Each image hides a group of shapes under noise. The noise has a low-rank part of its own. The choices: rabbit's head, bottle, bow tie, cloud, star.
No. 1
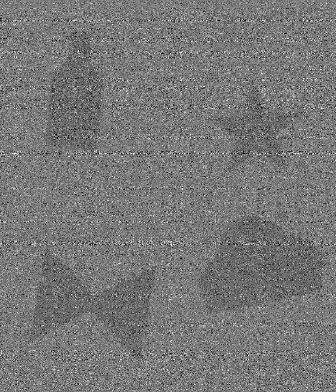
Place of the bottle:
top left
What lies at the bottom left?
bow tie
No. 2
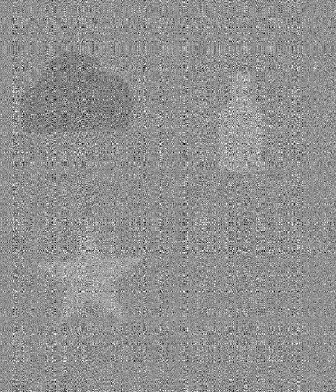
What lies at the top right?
bottle
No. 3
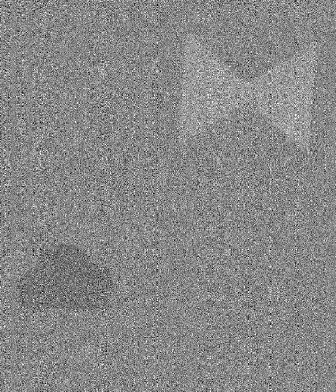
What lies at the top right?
bow tie
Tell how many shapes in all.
2
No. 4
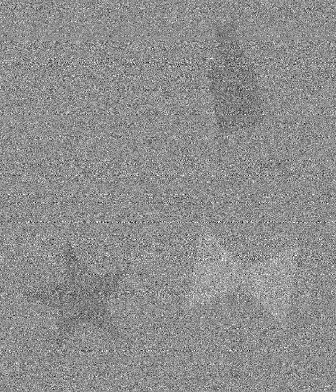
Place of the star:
bottom left
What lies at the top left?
nothing
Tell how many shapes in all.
3
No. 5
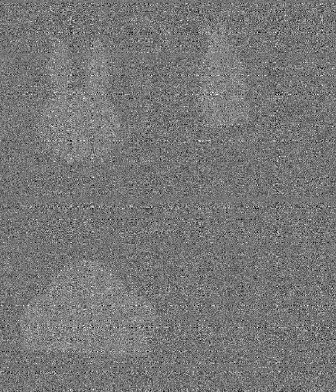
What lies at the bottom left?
cloud
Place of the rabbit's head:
top left
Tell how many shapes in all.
3
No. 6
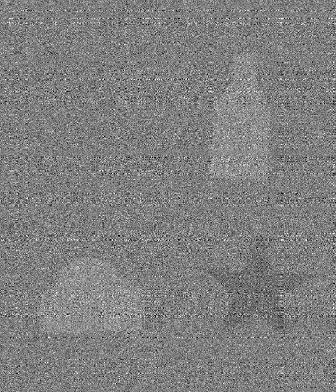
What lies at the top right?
bottle
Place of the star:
bottom right
